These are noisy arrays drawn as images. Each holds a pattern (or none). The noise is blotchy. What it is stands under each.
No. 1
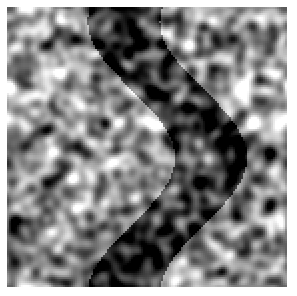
a wavy band
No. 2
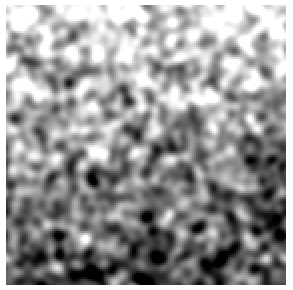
a smooth slope
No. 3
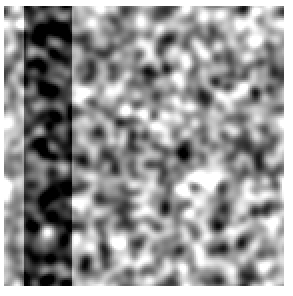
one vertical stripe
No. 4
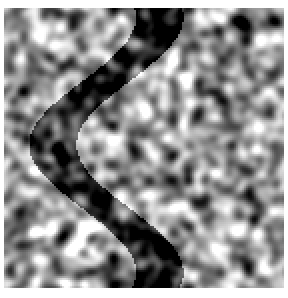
a wavy band
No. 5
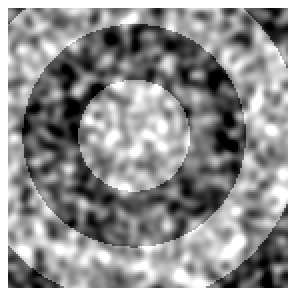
rings round one point
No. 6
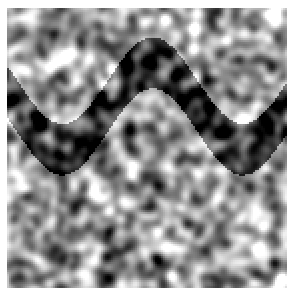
a wavy band
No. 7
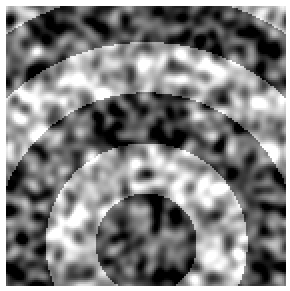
rings round one point
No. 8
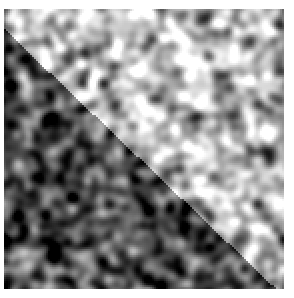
a sharp edge
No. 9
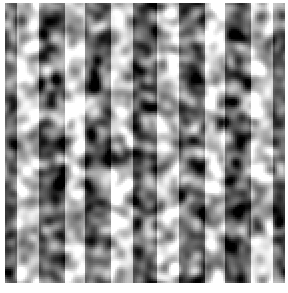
vertical stripes
